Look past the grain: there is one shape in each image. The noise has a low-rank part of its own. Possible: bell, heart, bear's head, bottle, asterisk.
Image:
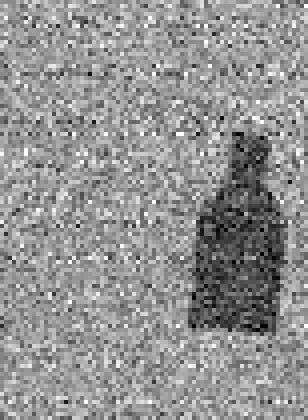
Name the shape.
bottle
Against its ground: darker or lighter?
darker
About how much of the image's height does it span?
half
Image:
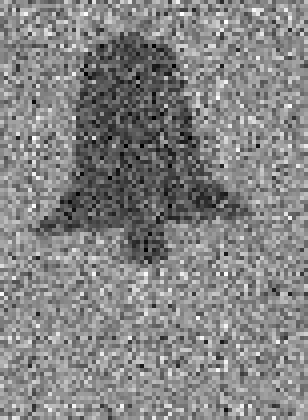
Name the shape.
bell
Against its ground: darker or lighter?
darker
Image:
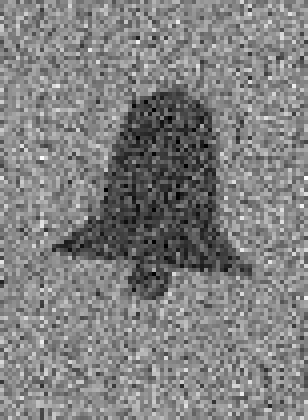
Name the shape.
bell
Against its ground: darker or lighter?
darker
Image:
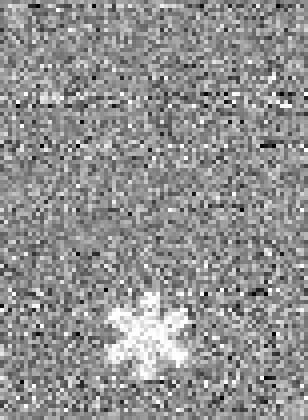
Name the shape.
asterisk
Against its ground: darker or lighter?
lighter
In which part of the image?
bottom middle
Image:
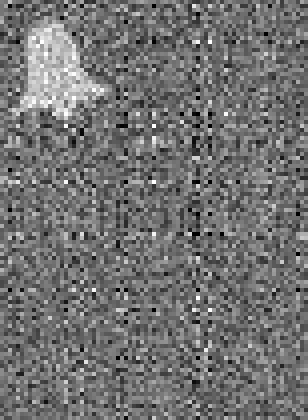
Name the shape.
bell
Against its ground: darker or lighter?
lighter
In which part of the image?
top left
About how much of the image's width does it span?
a third
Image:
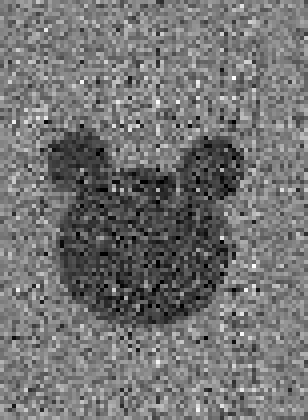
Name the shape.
bear's head
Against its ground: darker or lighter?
darker
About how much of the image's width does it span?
two thirds
